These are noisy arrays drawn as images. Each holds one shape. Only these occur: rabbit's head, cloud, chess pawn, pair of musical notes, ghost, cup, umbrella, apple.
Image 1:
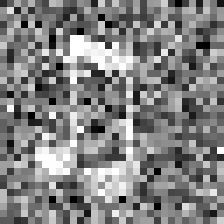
pair of musical notes
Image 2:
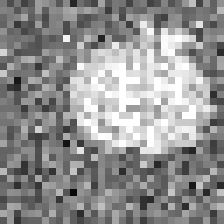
apple
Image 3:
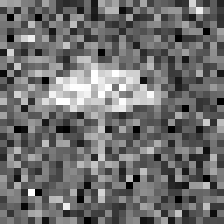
umbrella
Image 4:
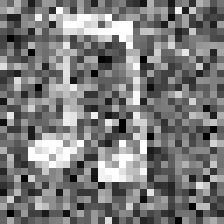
pair of musical notes
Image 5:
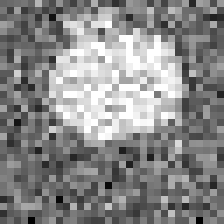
apple
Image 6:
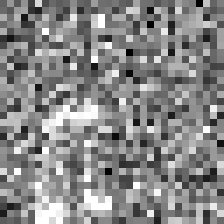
pair of musical notes
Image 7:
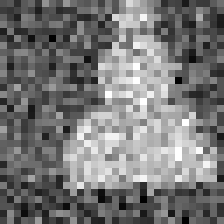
chess pawn
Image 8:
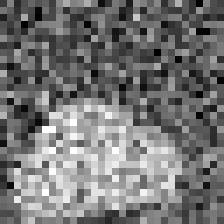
cloud
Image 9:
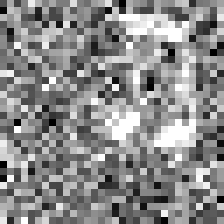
pair of musical notes
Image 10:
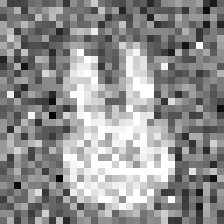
rabbit's head
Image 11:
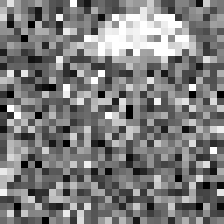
umbrella
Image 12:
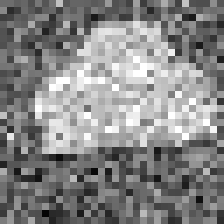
cloud
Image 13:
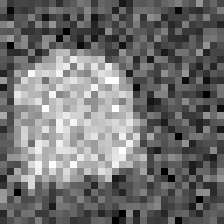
ghost
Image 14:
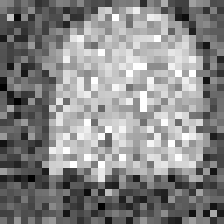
ghost
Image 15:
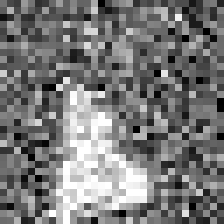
chess pawn
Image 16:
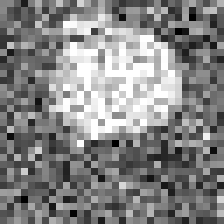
apple
